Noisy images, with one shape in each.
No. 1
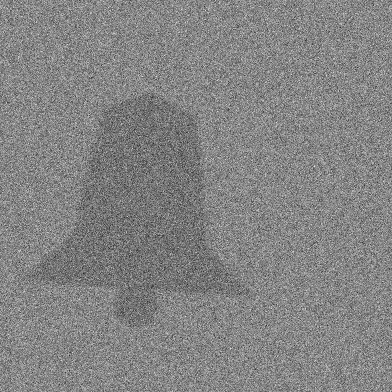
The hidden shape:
bell
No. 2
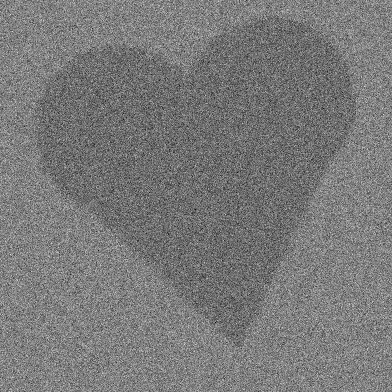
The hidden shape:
heart
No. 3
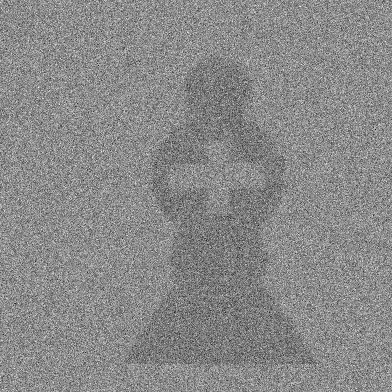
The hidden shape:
chess bishop
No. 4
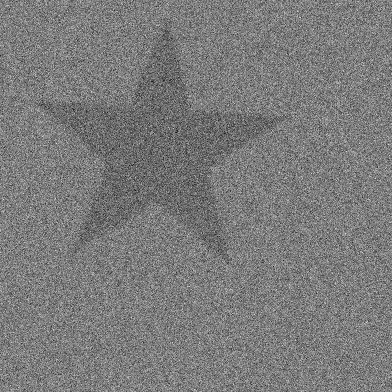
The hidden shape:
star
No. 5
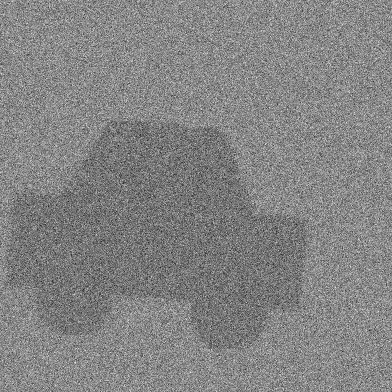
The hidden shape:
car
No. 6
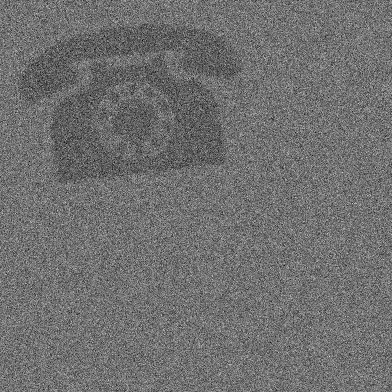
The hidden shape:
telephone
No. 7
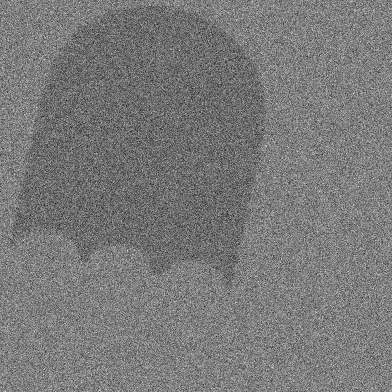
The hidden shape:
ghost
